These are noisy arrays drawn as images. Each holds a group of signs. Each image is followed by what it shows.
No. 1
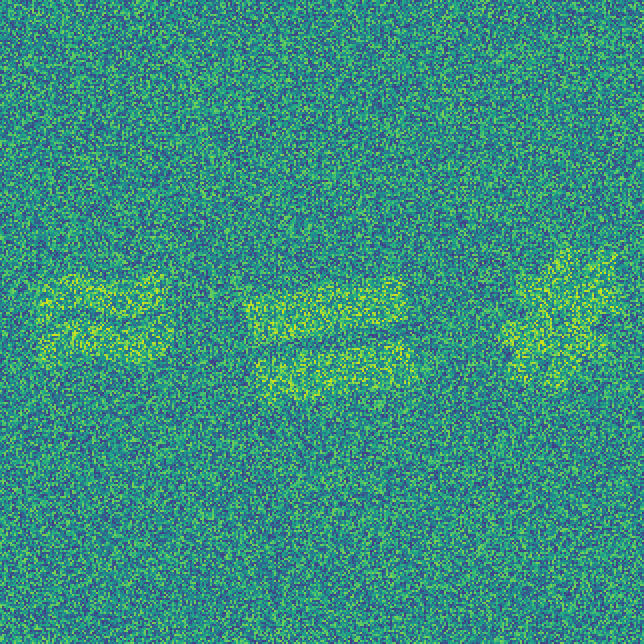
middle left: approximately sign; centre: equals sign; middle right: hash sign
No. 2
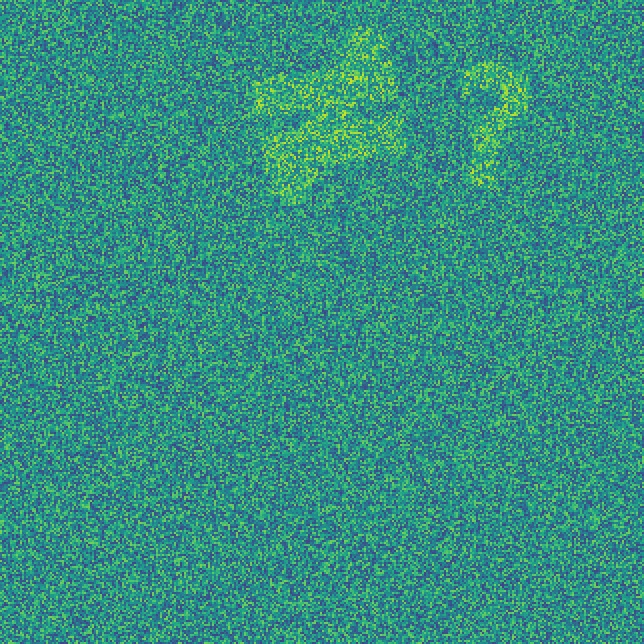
top middle: not-equal sign; top right: question mark
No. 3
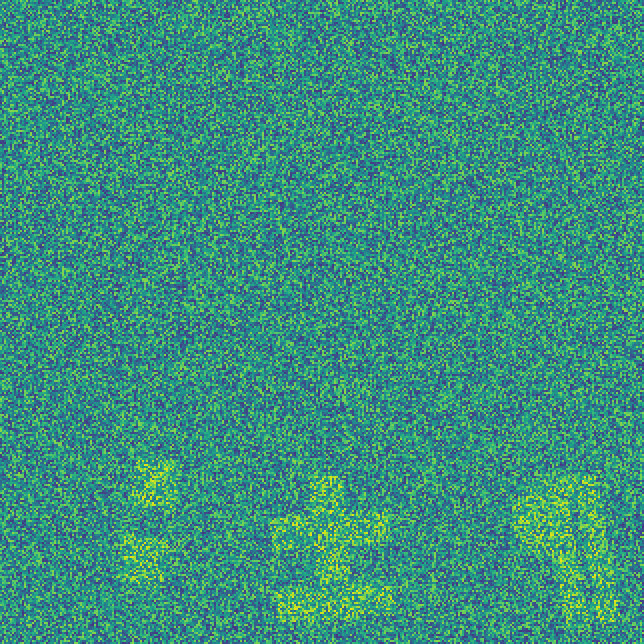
bottom left: colon; bottom middle: plus-minus sign; bottom right: pilcrow
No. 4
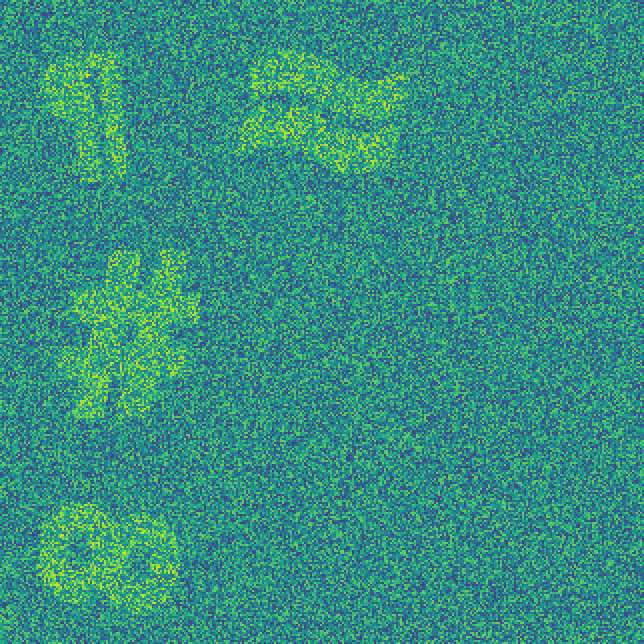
top left: pilcrow; top middle: approximately sign; middle left: hash sign; bottom left: infinity sign
